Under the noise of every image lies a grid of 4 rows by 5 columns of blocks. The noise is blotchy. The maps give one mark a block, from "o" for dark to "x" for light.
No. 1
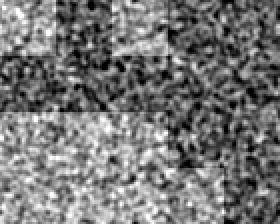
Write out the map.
x o x o o
o o o o o
x x x o o
x x x x o
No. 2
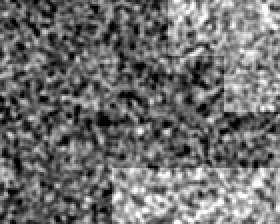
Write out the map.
o o o x x
o o o o x
o o o o o
o o x x x
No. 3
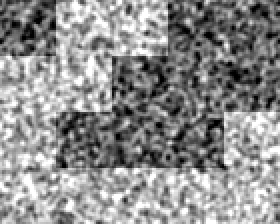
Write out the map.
o x x o o
x x o o o
x o o o x
x x x x x
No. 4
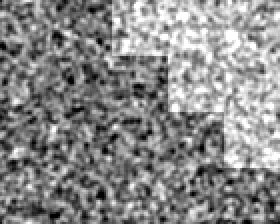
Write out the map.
o o x x x
o o o x x
o o o o x
o o o o o
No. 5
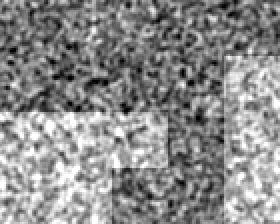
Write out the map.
o o o o o
o o o o x
x x x o x
x x o o x
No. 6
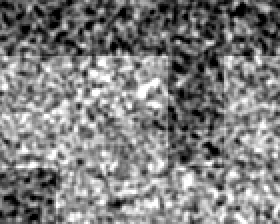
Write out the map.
o o o o o
x x x o x
x x x o x
o x x x x
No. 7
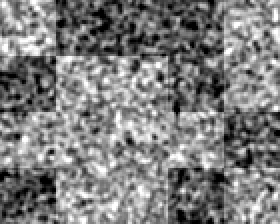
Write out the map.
x o o o x
o x x o x
x x x x o
o x x o x
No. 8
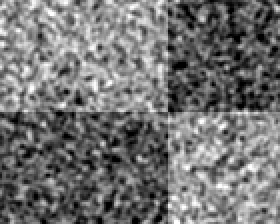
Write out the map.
x x x o o
x x x o o
o o o x x
o o o x x
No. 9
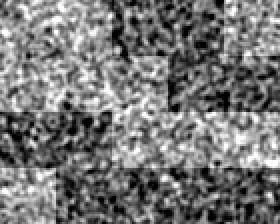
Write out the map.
x x o o x
x x x o o
o o x x x
x o o o o
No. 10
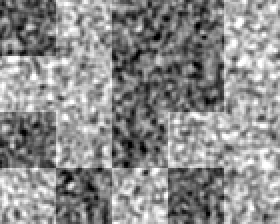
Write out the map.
o x o o x
x x o o x
o x o x x
x o x o x
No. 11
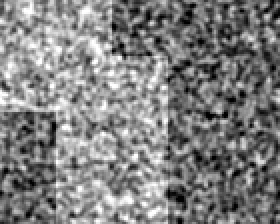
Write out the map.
x x o o o
x x x o o
o x x o o
o x x o o
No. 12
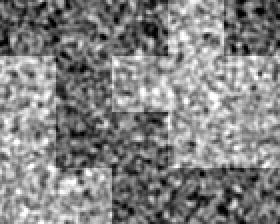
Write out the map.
o o o x o
x o x x x
x o o x x
x x o o o
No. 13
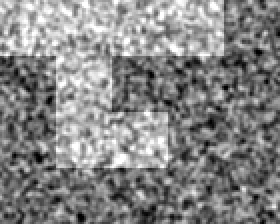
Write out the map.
x x x x o
o x o o o
o x x o o
o o o o o
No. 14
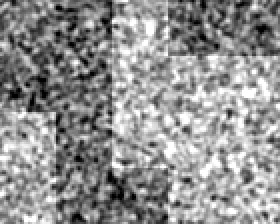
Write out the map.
o o x o o
o o x x x
x o x x x
x o o x x
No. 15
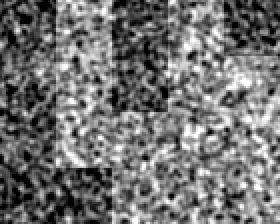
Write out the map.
o x o x o
o x o x x
o x x x x
o o x x x
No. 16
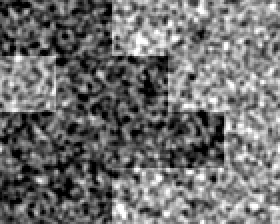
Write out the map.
o o x x x
x o o x x
o o o o x
o o x x x
